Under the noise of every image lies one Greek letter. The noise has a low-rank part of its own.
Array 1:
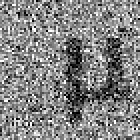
dark mu
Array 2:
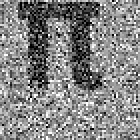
dark pi
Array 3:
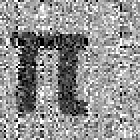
dark pi
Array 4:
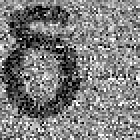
dark delta
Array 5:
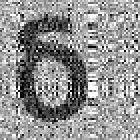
dark delta
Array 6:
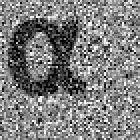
dark alpha
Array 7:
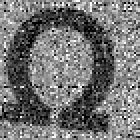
dark omega
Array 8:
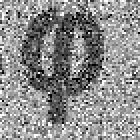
dark phi
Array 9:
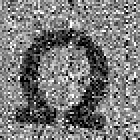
dark omega
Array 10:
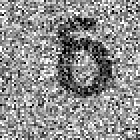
dark delta
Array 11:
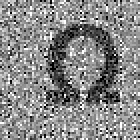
dark omega
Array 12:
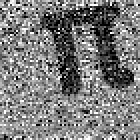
dark pi
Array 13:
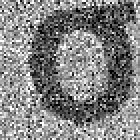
dark sigma
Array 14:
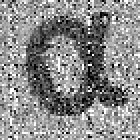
dark alpha
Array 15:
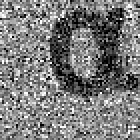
dark alpha
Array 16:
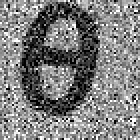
dark theta
